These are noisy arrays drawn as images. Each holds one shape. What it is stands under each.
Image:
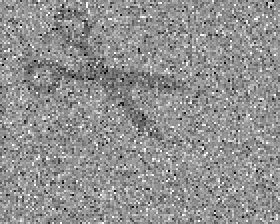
pair of scissors
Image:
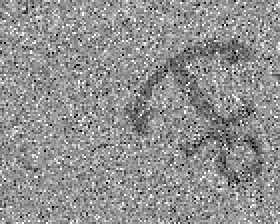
anchor
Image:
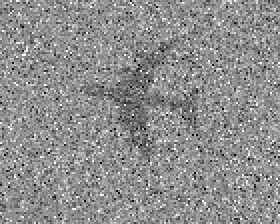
airplane
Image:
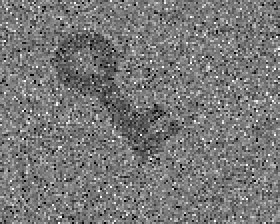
key
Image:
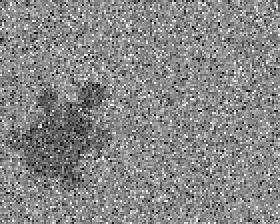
turtle
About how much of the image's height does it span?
half
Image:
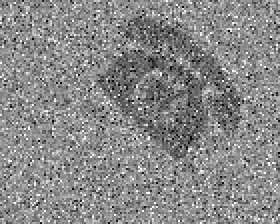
telephone
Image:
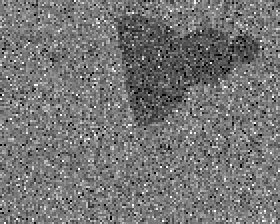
chess pawn
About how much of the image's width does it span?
half
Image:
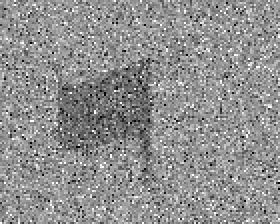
flag
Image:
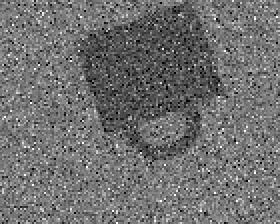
cup
